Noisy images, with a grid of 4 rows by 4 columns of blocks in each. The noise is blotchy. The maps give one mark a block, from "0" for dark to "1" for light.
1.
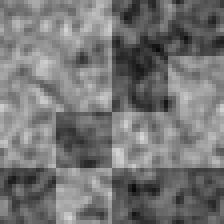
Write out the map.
1 1 0 0
1 1 0 1
1 0 1 1
0 1 0 0
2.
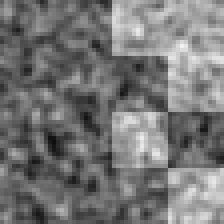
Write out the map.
0 0 1 1
0 0 0 1
0 0 1 0
0 0 0 1
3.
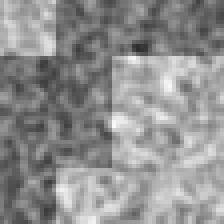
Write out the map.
1 0 0 0
0 0 1 1
0 0 1 1
0 1 1 1
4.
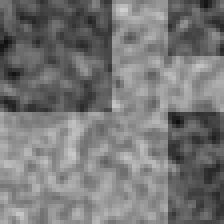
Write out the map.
0 0 1 0
0 0 1 1
1 1 1 0
1 1 1 0
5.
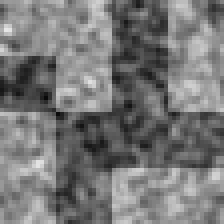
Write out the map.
1 1 0 1
0 1 0 1
1 0 0 0
1 0 1 1
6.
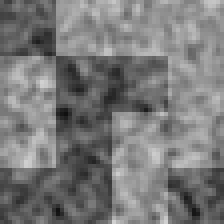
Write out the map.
0 1 1 1
1 0 0 1
1 0 1 1
0 0 1 0
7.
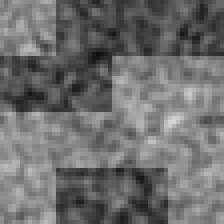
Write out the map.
1 0 0 0
0 0 1 1
1 1 1 1
1 0 0 1
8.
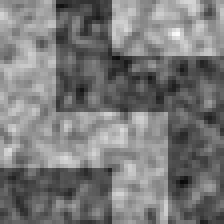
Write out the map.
1 0 1 1
1 0 0 0
1 1 1 0
0 0 1 0
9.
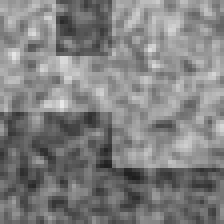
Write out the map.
1 0 1 1
1 1 1 1
0 0 1 1
0 0 0 0
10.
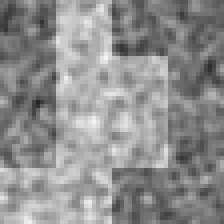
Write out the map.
0 1 0 0
0 1 1 0
0 1 1 0
1 1 0 0
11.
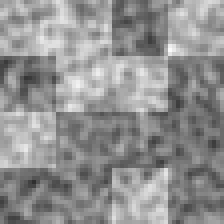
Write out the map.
1 1 0 1
0 1 1 0
1 0 0 0
0 0 1 0
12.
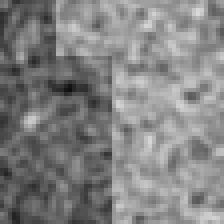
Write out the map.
0 1 1 1
0 0 1 1
0 0 1 1
0 0 1 1
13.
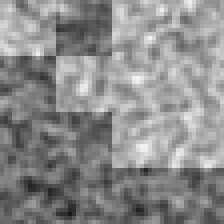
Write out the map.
1 0 1 1
0 1 1 1
0 0 1 1
0 0 0 0
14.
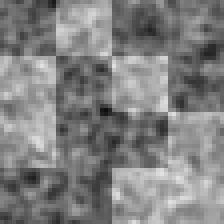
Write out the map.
0 1 0 0
1 0 1 0
1 0 0 1
0 0 1 1
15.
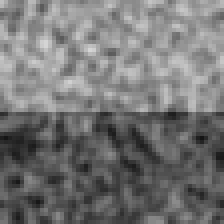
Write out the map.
1 1 1 1
1 1 1 1
0 0 0 0
0 0 0 0
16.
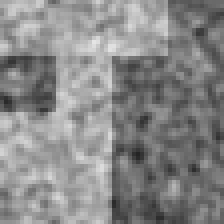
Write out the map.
1 1 1 0
0 1 0 0
1 1 0 0
1 1 0 0
